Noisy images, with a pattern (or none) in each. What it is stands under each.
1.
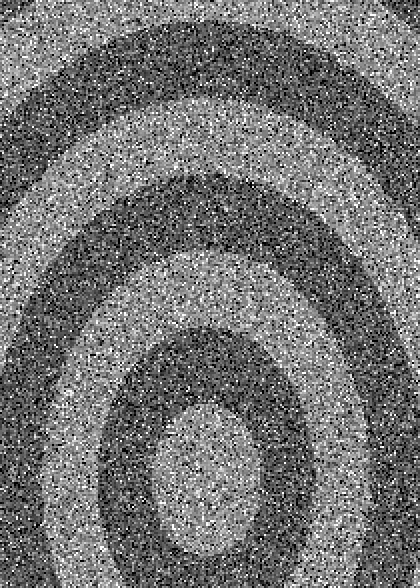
rings round one point
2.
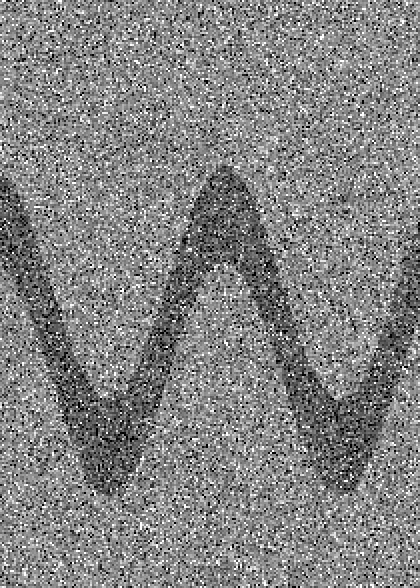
a wavy band
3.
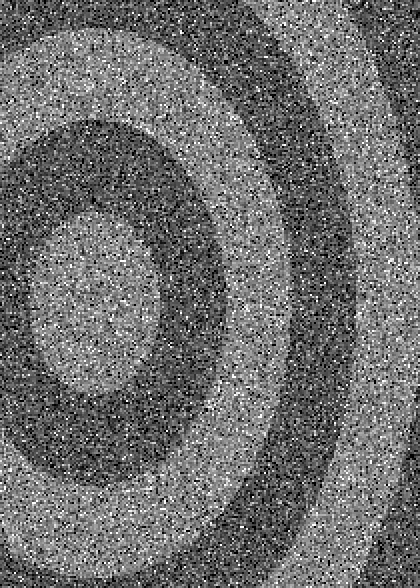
rings round one point
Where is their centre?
middle left
